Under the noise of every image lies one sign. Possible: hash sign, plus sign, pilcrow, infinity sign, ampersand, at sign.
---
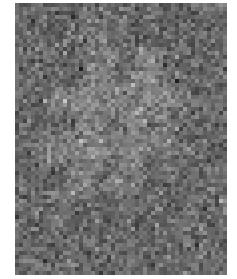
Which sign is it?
hash sign
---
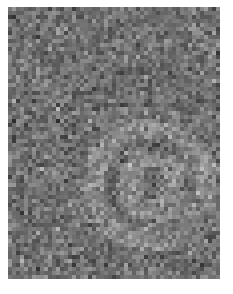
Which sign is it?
at sign
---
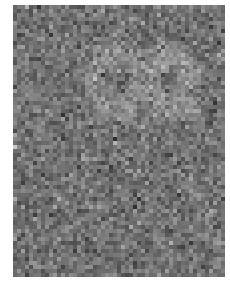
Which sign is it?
infinity sign
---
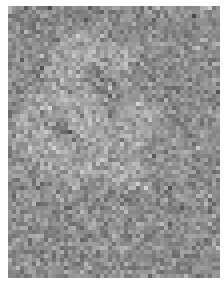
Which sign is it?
ampersand
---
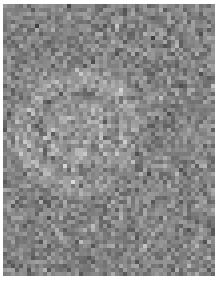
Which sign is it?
at sign
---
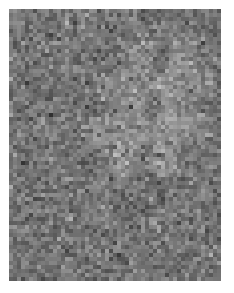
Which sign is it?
hash sign
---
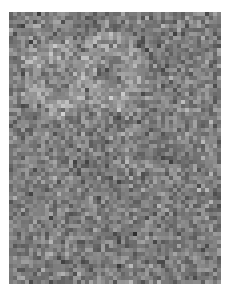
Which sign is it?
infinity sign
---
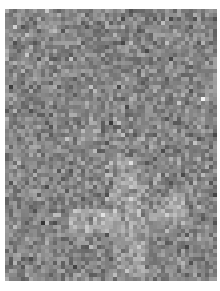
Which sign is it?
plus sign
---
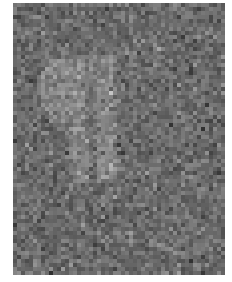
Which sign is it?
pilcrow
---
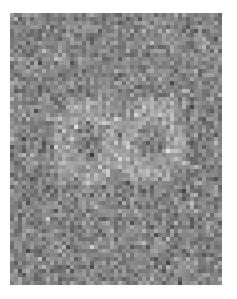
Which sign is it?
infinity sign
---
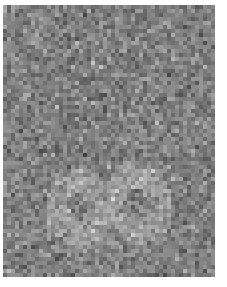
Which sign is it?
infinity sign
